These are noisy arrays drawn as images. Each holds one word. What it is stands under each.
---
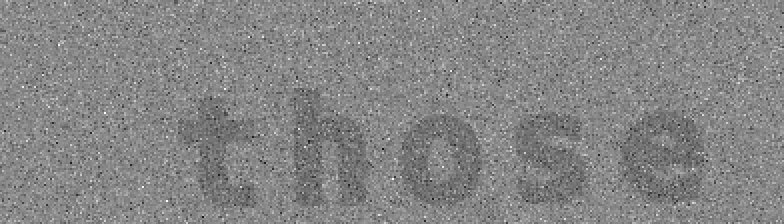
those
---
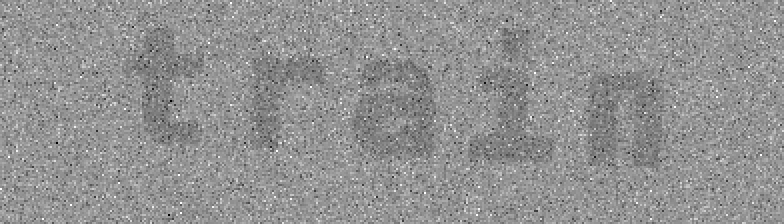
train
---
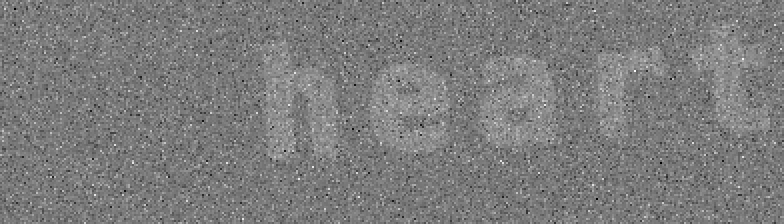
heart
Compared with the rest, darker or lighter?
lighter
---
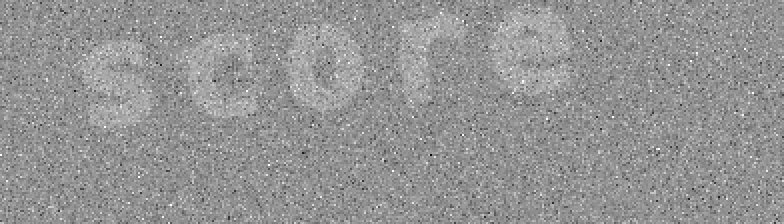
score
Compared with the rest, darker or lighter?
lighter
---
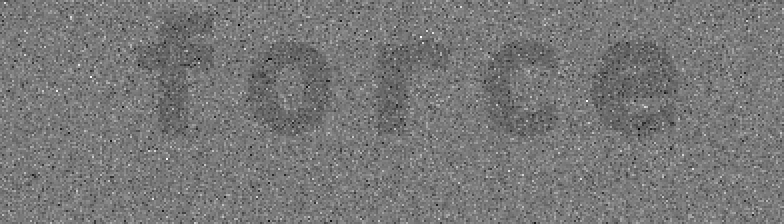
force
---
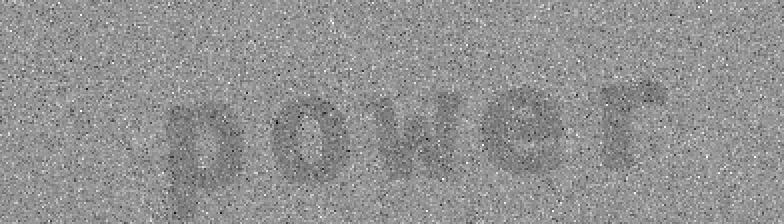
power
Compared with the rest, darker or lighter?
darker
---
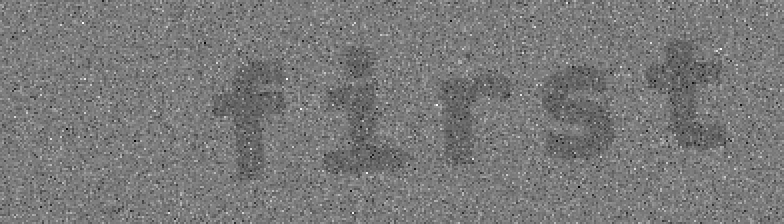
first
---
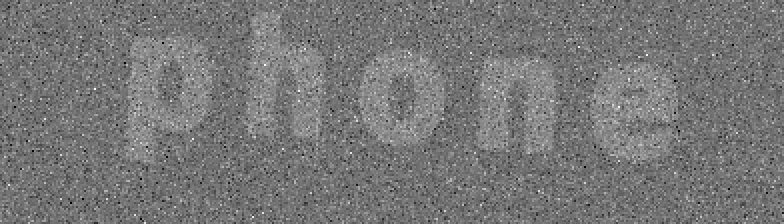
phone
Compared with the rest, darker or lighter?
lighter
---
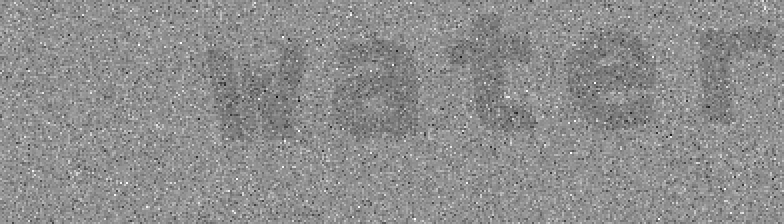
water
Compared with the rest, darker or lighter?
darker
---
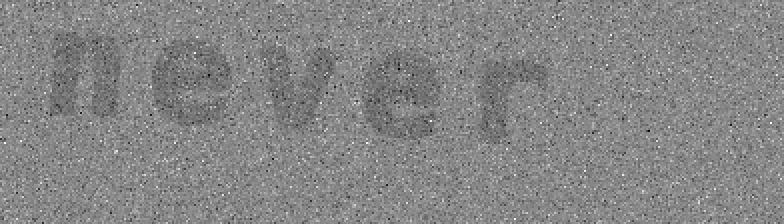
never
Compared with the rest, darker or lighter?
darker
